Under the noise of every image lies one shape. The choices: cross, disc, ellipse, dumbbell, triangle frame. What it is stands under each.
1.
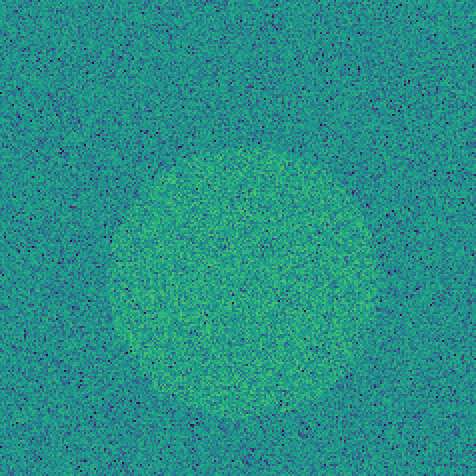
disc
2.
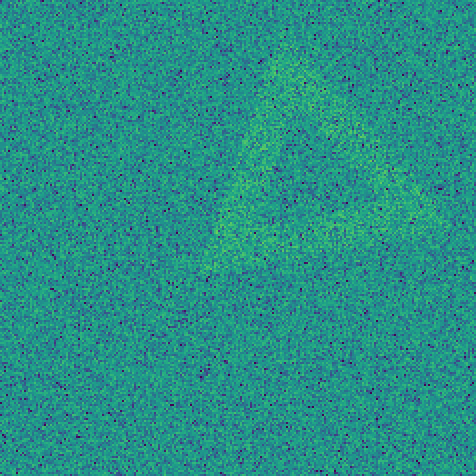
triangle frame
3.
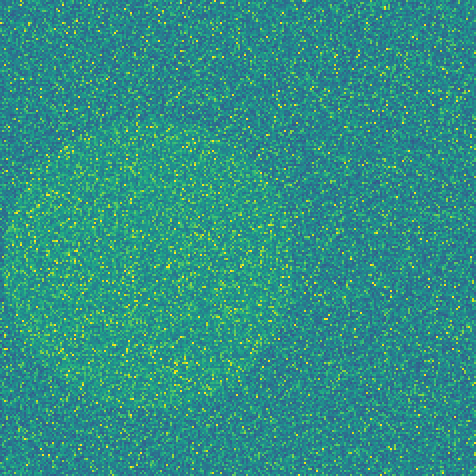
disc
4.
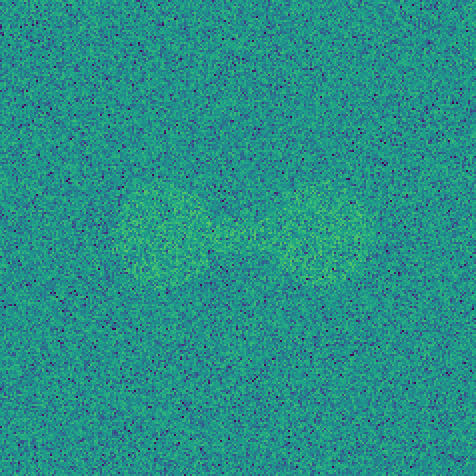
dumbbell
